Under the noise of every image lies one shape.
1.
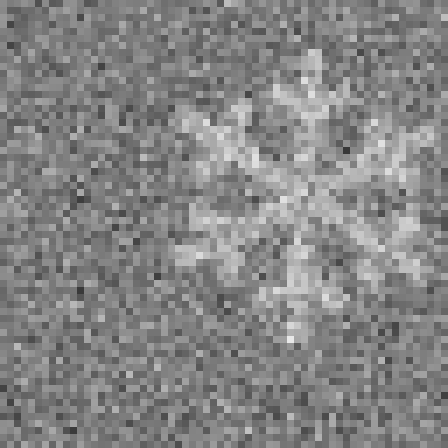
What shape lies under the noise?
snowflake
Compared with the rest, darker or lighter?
lighter
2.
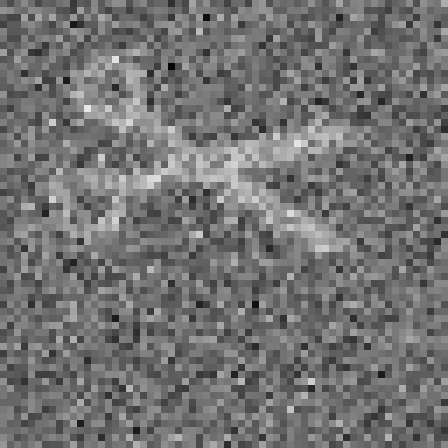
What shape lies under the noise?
pair of scissors
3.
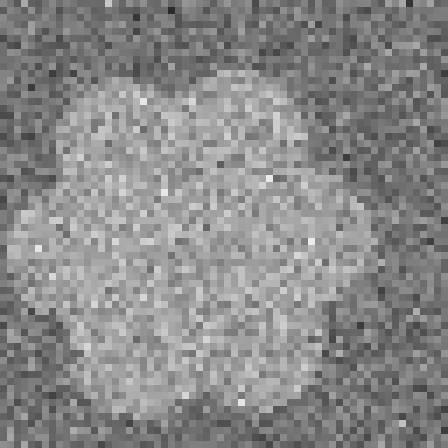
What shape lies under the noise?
flower
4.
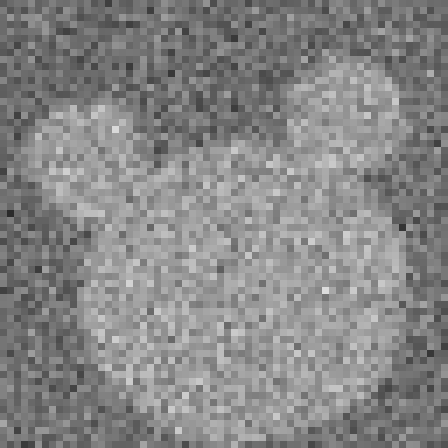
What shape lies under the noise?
bear's head
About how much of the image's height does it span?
nearly all
